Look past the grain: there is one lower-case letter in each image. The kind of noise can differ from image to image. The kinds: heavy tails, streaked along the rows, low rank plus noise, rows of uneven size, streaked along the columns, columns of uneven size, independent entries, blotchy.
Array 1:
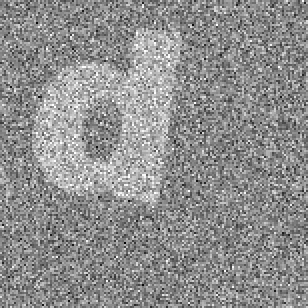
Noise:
independent entries
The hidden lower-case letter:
d
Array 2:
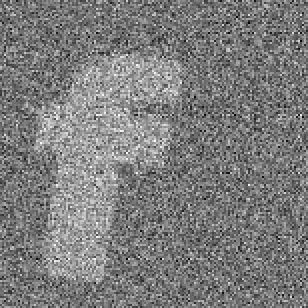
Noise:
low rank plus noise
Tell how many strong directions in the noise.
two
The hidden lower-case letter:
f
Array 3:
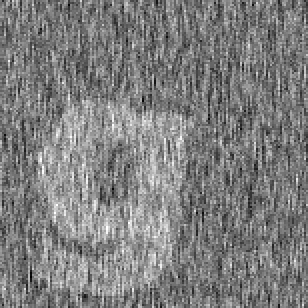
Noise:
streaked along the columns
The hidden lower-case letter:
g
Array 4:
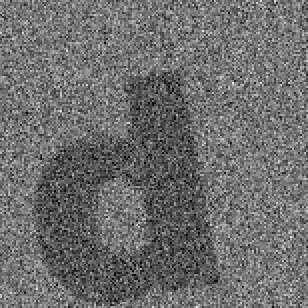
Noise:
independent entries
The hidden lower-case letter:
d
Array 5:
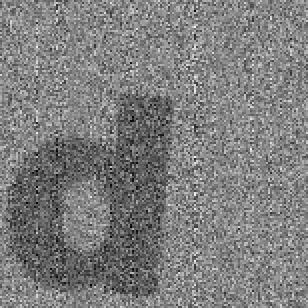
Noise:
columns of uneven size
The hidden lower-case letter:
d
